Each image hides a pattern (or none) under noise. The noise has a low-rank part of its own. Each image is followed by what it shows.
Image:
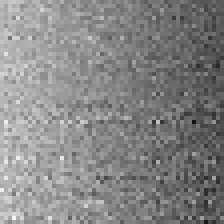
a smooth slope
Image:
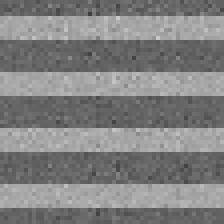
horizontal stripes
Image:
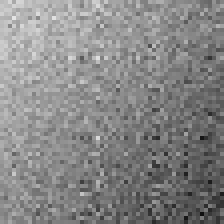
a smooth slope
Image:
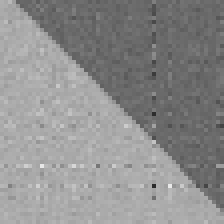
a sharp edge
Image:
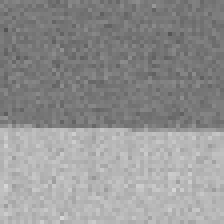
a sharp edge
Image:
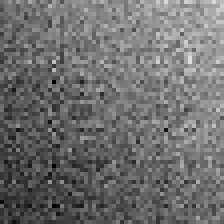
a smooth slope
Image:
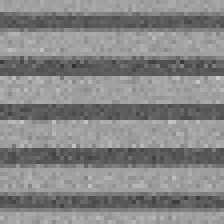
horizontal stripes
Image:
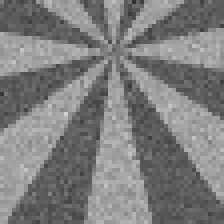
spokes from one point
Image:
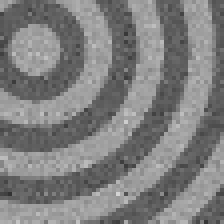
rings round one point
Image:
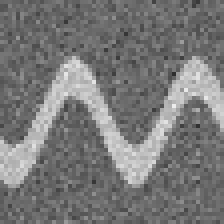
a wavy band
